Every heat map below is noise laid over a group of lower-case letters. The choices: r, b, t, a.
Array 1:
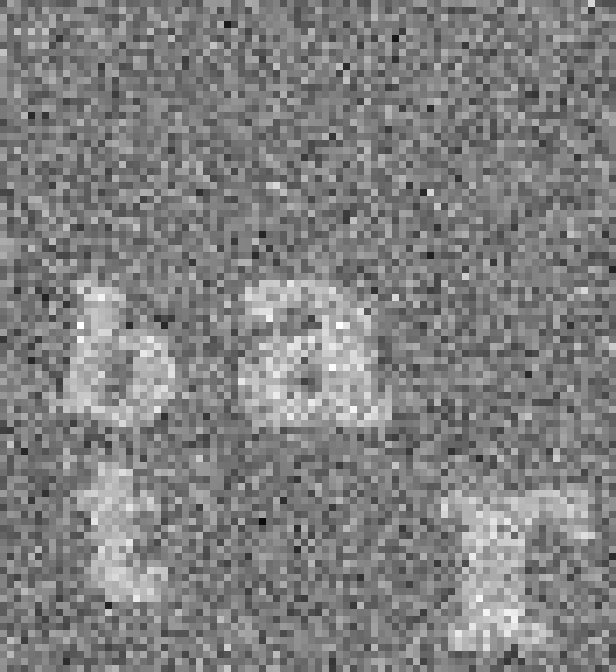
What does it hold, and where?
middle left: b; centre: a; bottom left: t; bottom right: r
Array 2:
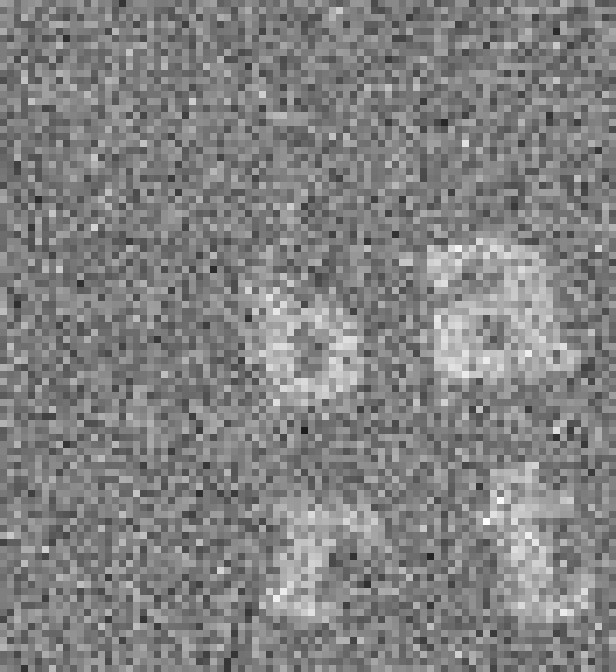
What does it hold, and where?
centre: b; middle right: a; bottom middle: r; bottom right: t
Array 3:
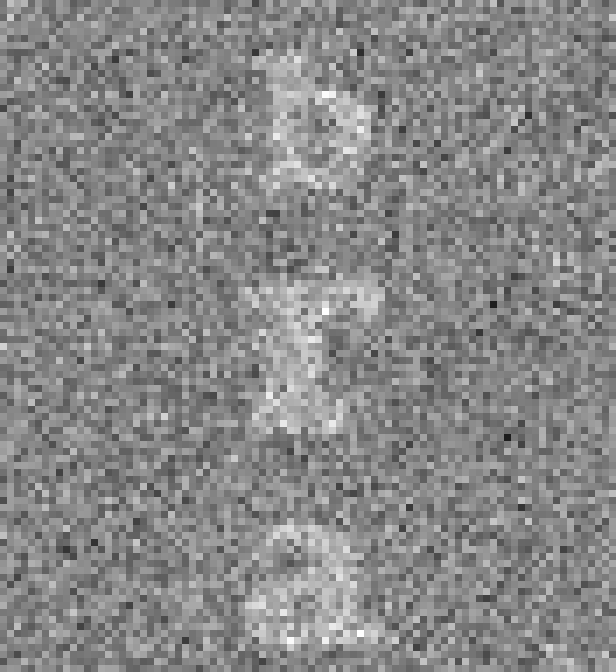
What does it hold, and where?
top middle: b; centre: r; bottom middle: a
